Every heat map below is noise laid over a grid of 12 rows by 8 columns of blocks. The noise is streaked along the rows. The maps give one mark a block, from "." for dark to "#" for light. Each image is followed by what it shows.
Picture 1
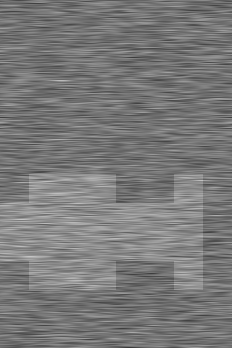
. . . . . . . .
. . . . . . . .
. . . . . . . .
. . . . . . . .
. . . . . . . .
. . . . . . . .
. # # # . . # .
# # # # # # # .
# # # # # # # .
. # # # . . # .
. . . . . . . .
. . . . . . . .
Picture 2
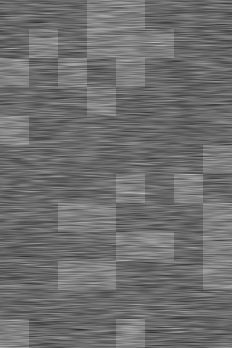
. . . # # . . .
. # . # # # . .
# . # . # . . .
. . . # . . . .
# . . . . . . .
. . . . . . . #
. . . . # . # .
. . # # . . . #
. . . . # # . #
. . # # . . . #
. . . . . . . .
# . . . # . . .
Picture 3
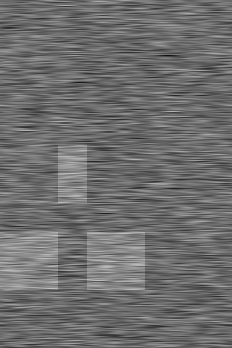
. . . . . . . .
. . . . . . . .
. . . . . . . .
. . . . . . . .
. . . . . . . .
. . # . . . . .
. . # . . . . .
. . . . . . . .
# # . # # . . .
# # . # # . . .
. . . . . . . .
. . . . . . . .
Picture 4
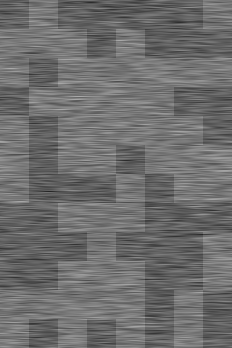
. # . . . . . #
# # # . # . . .
# . # # # # # #
. # # # # # . .
# . # # # # # .
# . # # . # # #
# . . . # . # #
. . # # # . . .
. . . # . . . #
. . # # # . . #
# # # # # . # .
# . # . # . # .
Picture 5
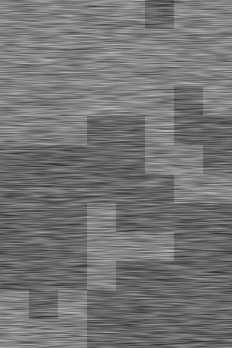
# # # # # . # #
# # # # # # # #
# # # # # # # #
# # # # # # . #
# # # . . # . .
. . . . . # # .
. . . . . . # #
. . . # . . . .
. . . # # # . .
. . . # . . . .
# . # . . . . .
# # # . . . . .
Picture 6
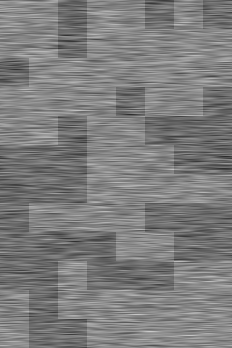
# # . # # . # .
# # . # # # # #
. # # # # # # #
# # # # . # # .
# # . # # . . .
. . . # # # . .
. . . # # # # #
. # # # # . . .
. . . . # # . .
. . # . . . # #
# . # # # # # #
# . . # # # # #
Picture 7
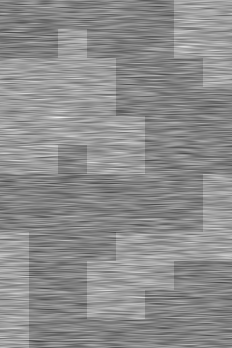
. . . . . . # #
. . # . . . # #
# # # # . . . #
# # # # . . . .
# # # # # . . .
# # . # # . . .
. . . . . . . #
. . . . . . . #
# . . . # # # #
# . . # # # . .
# . . # # . . .
# . . . . . . .
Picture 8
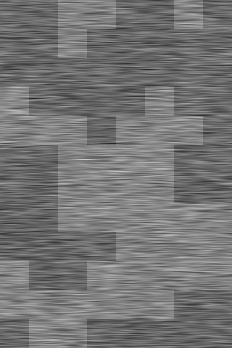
. . # # . . # .
. . # . . . . .
. . . . . . . .
# . . . . # . .
# # # . # # # .
. . # # # # . .
. . # # # # . .
. . # # # # # #
. . . . # # # #
# . . # # # # #
# # # # # # . .
. # # . . . . .
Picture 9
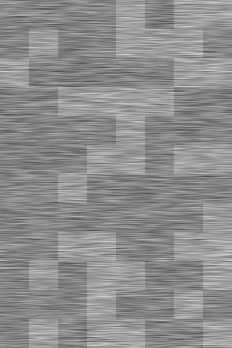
. . . . # . # #
. # . . # # # .
# . . . . . # #
. . # # # # . .
. . . . # . . .
. . . # # . # #
. . # . . . . .
. . . . . . . #
. . # # . . # #
. # . # # . . #
. . . # . . # .
. # . # # . . #
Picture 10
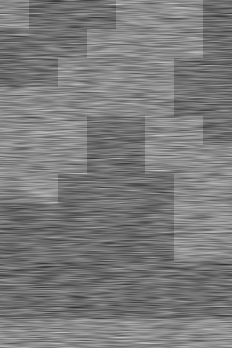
# . . . # # # .
. . . # # # # .
. . # # # # . .
# # # # # # . .
# # # . . # # .
# # # . . # # #
# # . . . . # #
. . . . . . # #
. . . . . . # #
. . . . . . . .
. . . . . . . .
# # # # # # # #
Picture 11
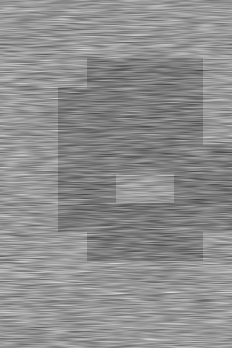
# # # # # # # #
# # # # # # # #
# # # . . . . #
# # . . . . . #
# # . . . . . #
# # . . . . . .
# # . . # # . .
# # . . . . . .
# # # . . . . #
# # # # # # # #
# # # # # # # #
# # # # # # # #
